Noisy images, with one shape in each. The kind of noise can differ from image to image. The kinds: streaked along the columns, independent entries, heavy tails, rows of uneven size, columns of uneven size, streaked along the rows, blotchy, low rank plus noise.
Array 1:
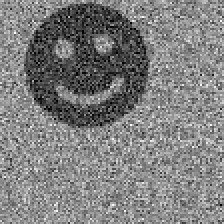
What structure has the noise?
low rank plus noise
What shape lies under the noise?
smiling face
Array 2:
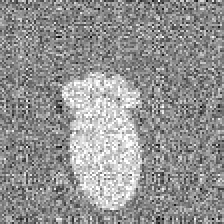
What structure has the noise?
low rank plus noise
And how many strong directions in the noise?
two
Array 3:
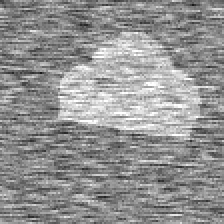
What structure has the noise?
streaked along the rows
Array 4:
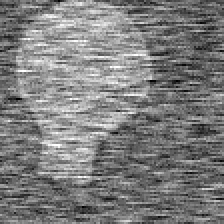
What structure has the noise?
streaked along the rows
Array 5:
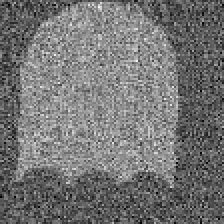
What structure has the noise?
low rank plus noise
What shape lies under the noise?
ghost
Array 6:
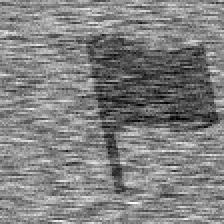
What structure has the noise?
streaked along the rows
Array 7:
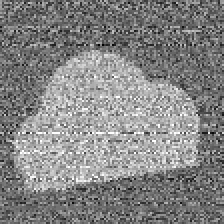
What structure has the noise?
rows of uneven size
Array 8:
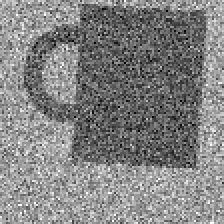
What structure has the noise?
independent entries
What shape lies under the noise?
cup
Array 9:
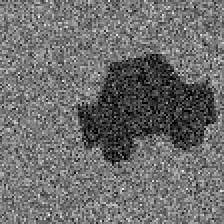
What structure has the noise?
independent entries
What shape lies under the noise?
car
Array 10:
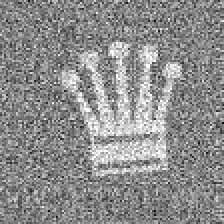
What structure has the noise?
low rank plus noise
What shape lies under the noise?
chess queen
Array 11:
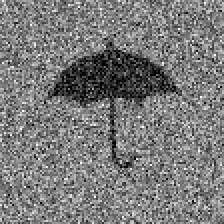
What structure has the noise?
independent entries
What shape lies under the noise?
umbrella
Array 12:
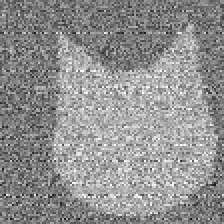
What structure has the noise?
rows of uneven size
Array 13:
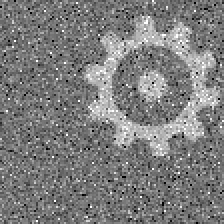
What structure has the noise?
heavy tails
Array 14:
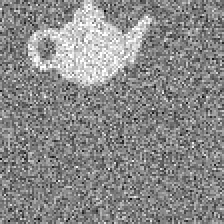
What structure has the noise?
independent entries
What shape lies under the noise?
teapot
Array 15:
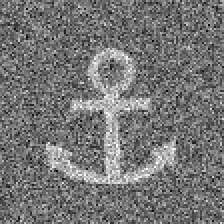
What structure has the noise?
independent entries
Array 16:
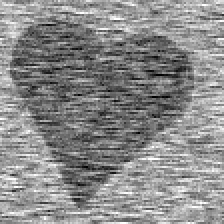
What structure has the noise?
streaked along the rows
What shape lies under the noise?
heart
